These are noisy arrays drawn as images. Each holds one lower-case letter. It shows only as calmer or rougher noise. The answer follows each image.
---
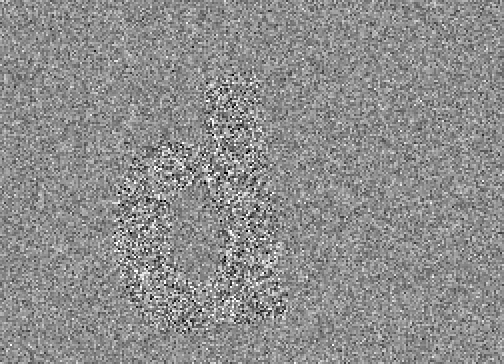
d
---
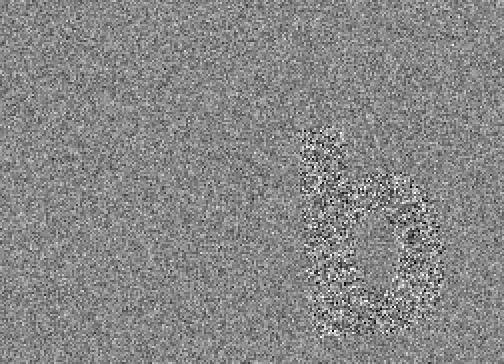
b
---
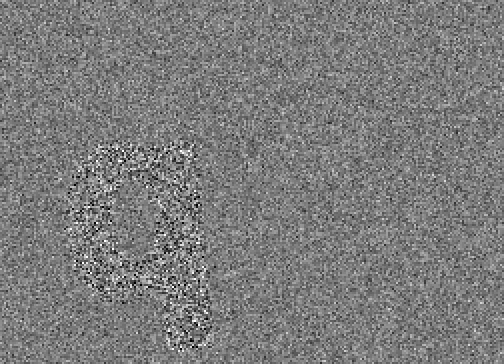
q
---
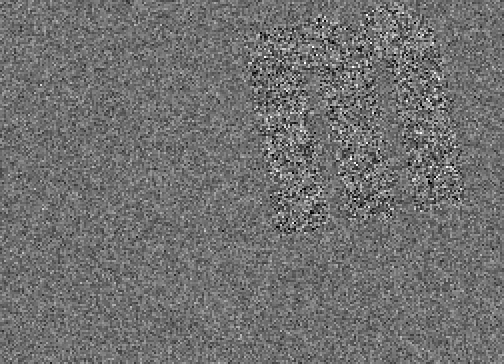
m
